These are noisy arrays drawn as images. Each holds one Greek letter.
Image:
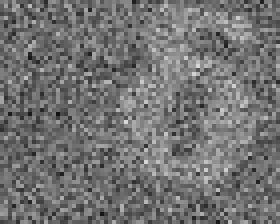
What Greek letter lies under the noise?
delta
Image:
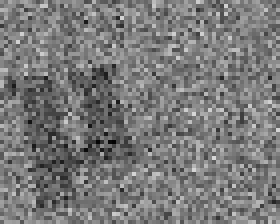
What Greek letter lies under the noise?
mu
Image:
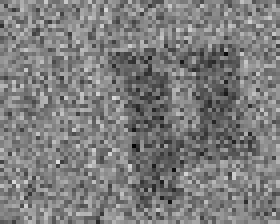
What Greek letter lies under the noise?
mu
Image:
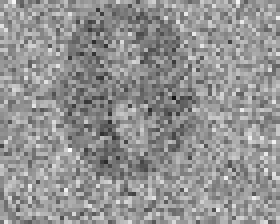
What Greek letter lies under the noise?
theta
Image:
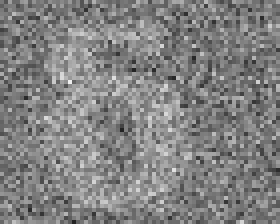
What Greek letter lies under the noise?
delta
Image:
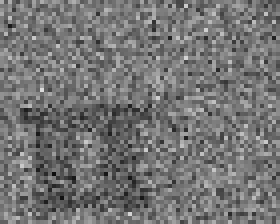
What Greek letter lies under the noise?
pi
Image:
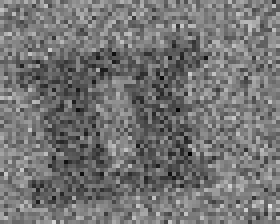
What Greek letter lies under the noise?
pi
